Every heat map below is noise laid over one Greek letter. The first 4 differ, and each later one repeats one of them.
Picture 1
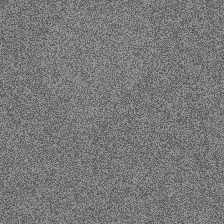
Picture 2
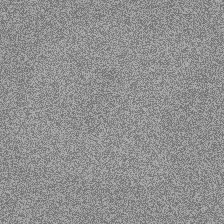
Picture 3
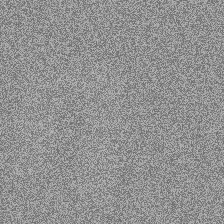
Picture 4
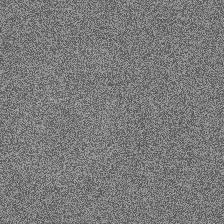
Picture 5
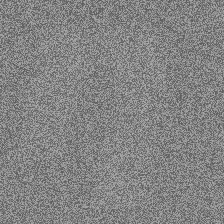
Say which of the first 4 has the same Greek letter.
3
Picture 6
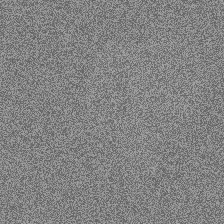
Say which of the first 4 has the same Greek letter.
1
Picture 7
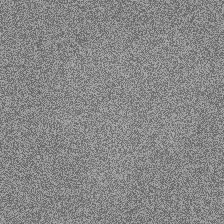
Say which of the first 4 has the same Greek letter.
1
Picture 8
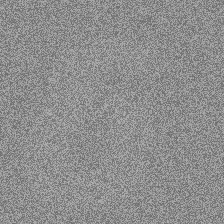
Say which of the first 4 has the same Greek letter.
4
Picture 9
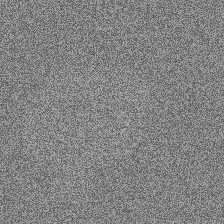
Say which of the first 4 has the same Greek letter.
1
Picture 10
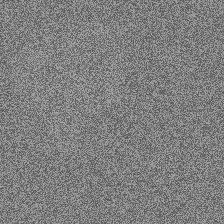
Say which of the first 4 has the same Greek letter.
1
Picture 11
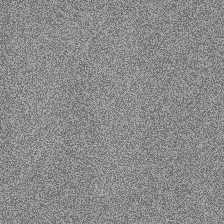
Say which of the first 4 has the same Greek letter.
3
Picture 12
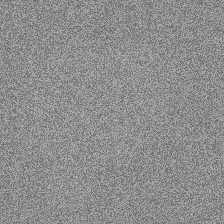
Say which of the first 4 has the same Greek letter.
1
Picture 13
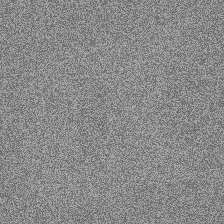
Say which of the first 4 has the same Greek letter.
2
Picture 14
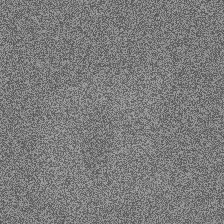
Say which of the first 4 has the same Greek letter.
2
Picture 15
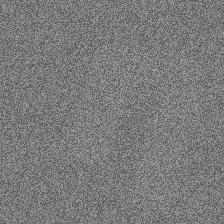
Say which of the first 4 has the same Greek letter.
3
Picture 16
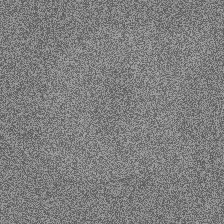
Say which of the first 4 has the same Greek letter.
2
